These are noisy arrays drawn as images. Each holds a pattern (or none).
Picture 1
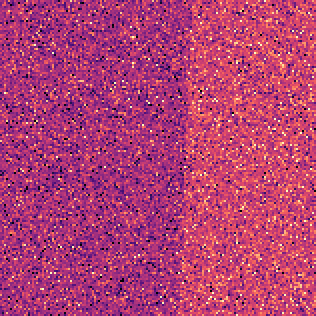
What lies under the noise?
a sharp edge
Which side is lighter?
right
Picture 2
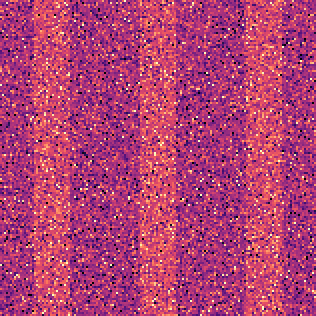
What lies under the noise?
vertical stripes
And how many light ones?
3
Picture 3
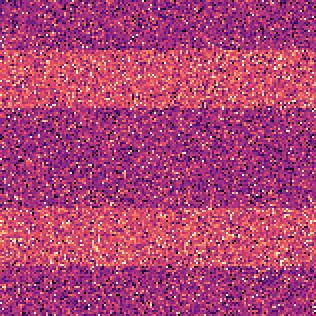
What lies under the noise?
horizontal stripes
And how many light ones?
2
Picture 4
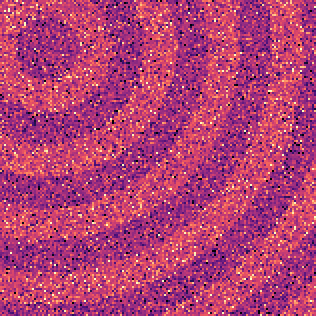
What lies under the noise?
rings round one point
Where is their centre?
top left
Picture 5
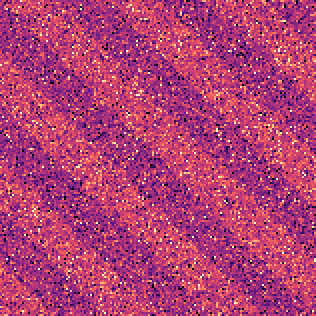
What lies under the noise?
diagonal stripes
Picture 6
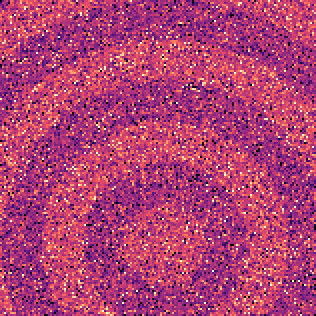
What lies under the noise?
rings round one point
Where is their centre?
bottom middle
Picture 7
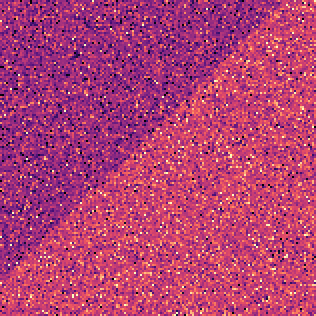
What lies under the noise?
a sharp edge
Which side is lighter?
bottom right
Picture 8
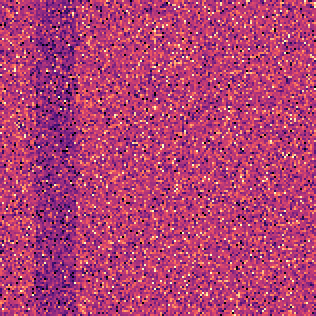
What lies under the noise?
one vertical stripe
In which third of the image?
left
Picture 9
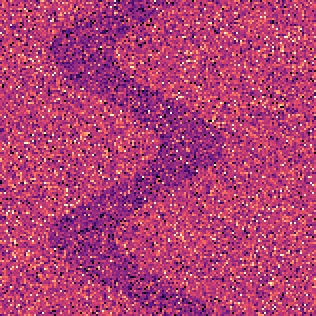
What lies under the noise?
a wavy band
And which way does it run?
top to bottom
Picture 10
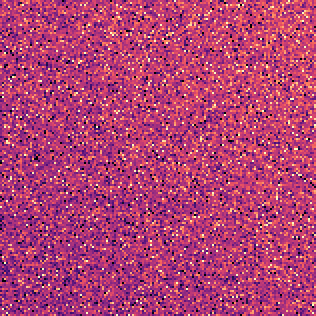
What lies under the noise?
a smooth slope
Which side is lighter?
top right
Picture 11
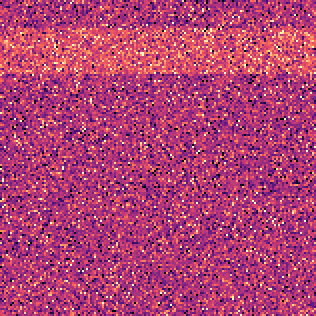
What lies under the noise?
one horizontal stripe
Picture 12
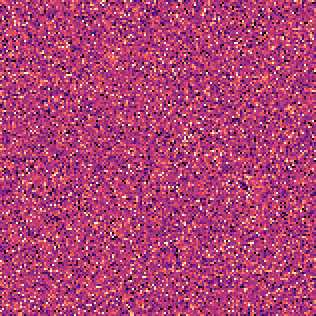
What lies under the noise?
only noise
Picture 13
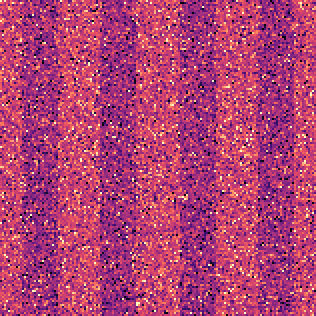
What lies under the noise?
vertical stripes
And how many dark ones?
4
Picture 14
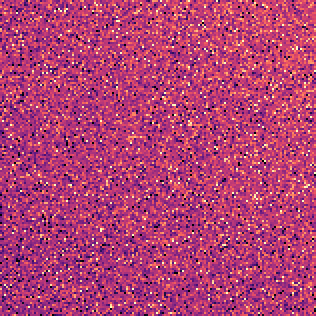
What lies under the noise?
a smooth slope
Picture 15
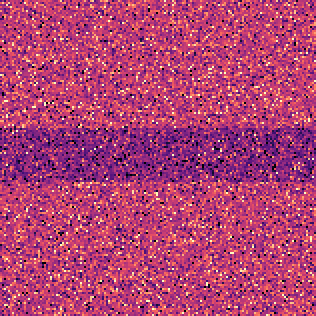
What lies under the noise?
one horizontal stripe
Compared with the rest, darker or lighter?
darker
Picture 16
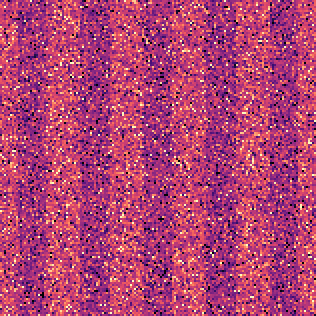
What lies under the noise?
vertical stripes
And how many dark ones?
5
